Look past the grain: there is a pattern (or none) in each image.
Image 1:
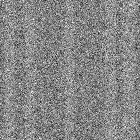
bands of columns
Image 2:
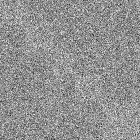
blocks along the diagonal
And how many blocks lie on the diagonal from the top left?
5
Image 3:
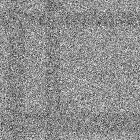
bands of rows crossing bands of columns
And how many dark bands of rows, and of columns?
2 and 2
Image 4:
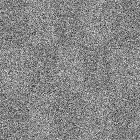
a checkerboard
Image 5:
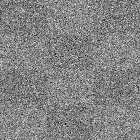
a checkerboard
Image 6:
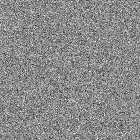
only noise
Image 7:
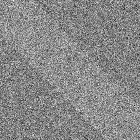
a diagonal band
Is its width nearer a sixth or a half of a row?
a half
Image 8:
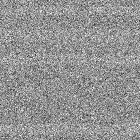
bands of rows
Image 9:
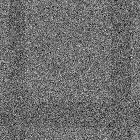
bands of rows crossing bands of columns
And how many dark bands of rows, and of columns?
1 and 2
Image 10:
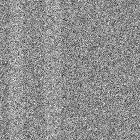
bands of columns
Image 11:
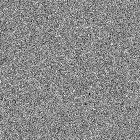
only noise
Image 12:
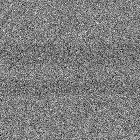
bands of rows
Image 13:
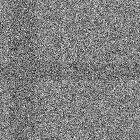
bands of rows crossing bands of columns
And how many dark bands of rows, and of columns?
1 and 1
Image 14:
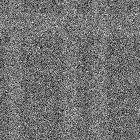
bands of rows crossing bands of columns
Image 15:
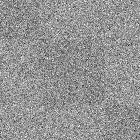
blocks along the diagonal
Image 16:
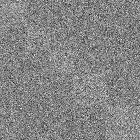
blocks along the diagonal
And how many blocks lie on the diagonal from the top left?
5
